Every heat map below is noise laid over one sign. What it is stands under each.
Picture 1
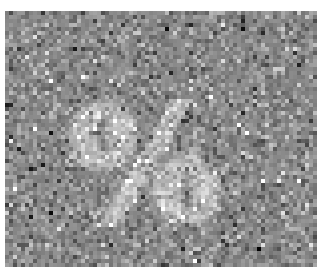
percent sign
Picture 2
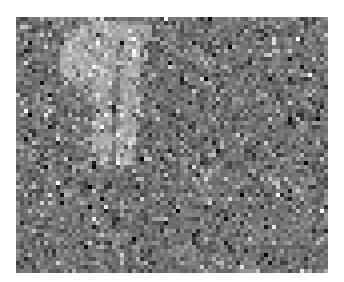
pilcrow
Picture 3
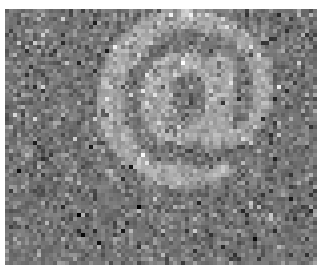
at sign
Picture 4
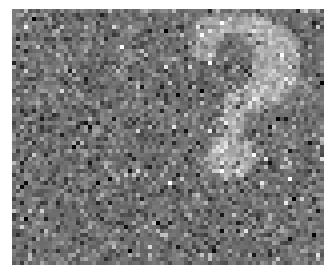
question mark
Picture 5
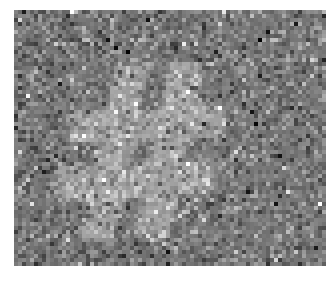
hash sign
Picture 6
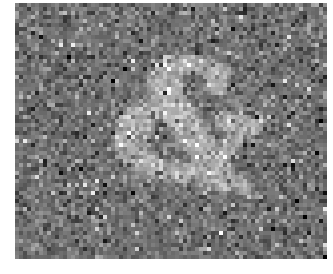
ampersand
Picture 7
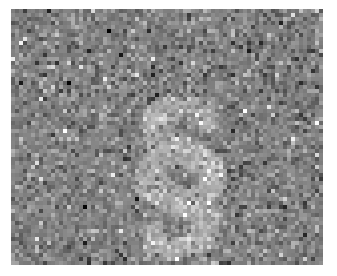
section sign
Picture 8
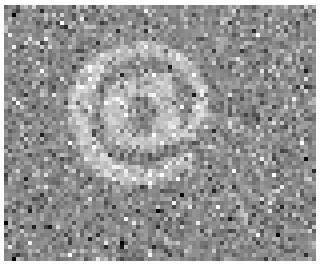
at sign
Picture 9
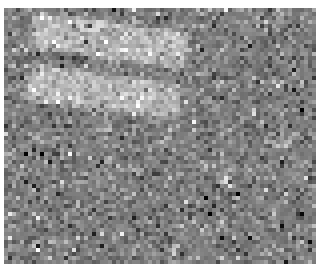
equals sign
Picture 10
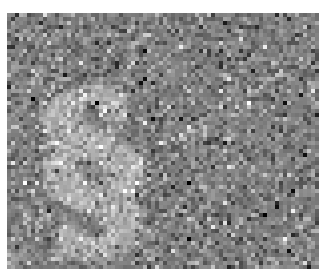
section sign
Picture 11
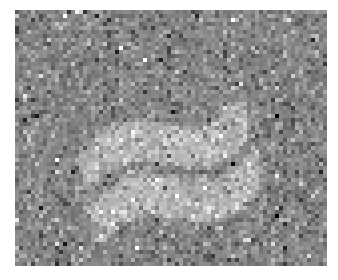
approximately sign
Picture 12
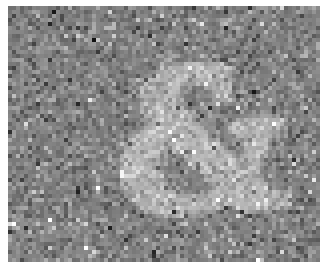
ampersand
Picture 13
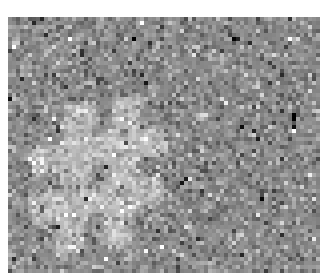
hash sign
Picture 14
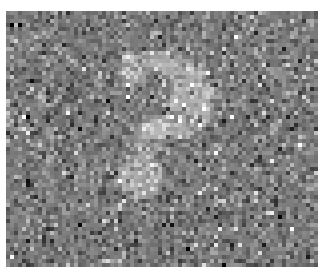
question mark
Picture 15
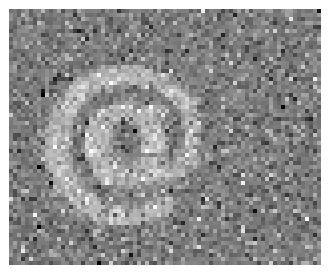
at sign
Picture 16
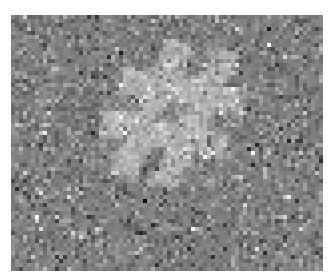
hash sign
